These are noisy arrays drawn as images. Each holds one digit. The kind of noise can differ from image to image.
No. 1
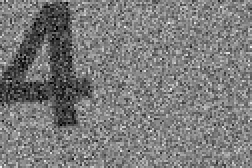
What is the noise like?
independent entries
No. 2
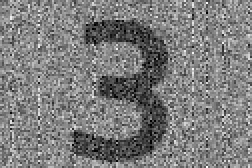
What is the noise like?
columns of uneven size
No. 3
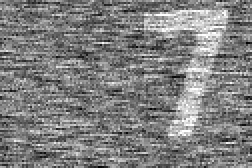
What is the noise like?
streaked along the rows
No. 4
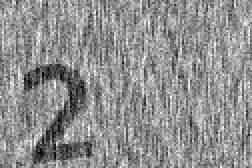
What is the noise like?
streaked along the columns
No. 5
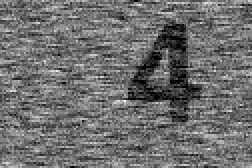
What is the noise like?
streaked along the rows
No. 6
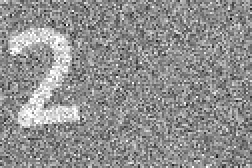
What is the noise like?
independent entries
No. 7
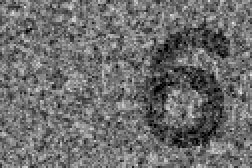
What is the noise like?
blotchy
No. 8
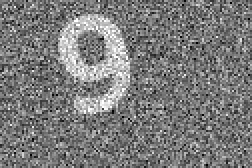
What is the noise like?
low rank plus noise
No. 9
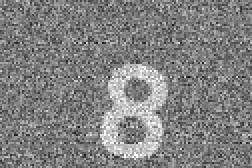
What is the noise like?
rows of uneven size
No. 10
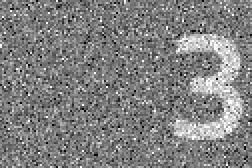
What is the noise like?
heavy tails
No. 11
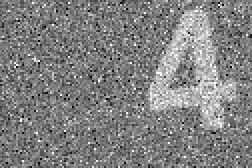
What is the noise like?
heavy tails
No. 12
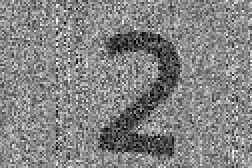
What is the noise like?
columns of uneven size
